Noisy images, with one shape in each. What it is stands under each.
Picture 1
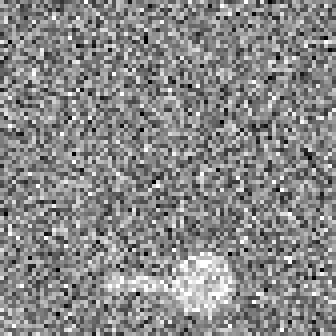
lollipop
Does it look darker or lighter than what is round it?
lighter
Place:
bottom middle
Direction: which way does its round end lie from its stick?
right
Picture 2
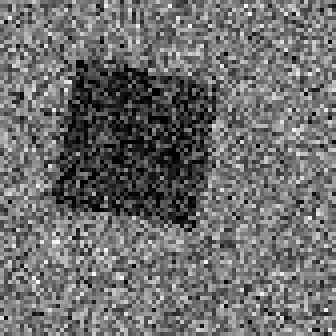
square
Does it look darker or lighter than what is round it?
darker
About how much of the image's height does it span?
half
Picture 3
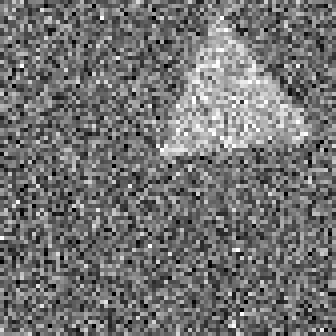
triangle
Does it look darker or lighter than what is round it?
lighter
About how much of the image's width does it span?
half
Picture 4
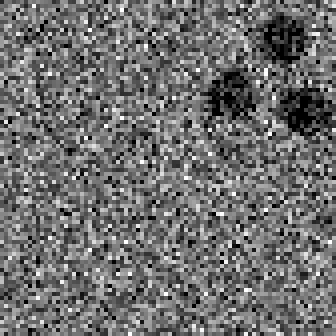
three dots
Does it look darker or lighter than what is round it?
darker
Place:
top right
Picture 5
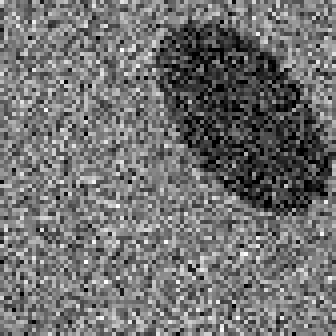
ellipse
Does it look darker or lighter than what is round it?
darker
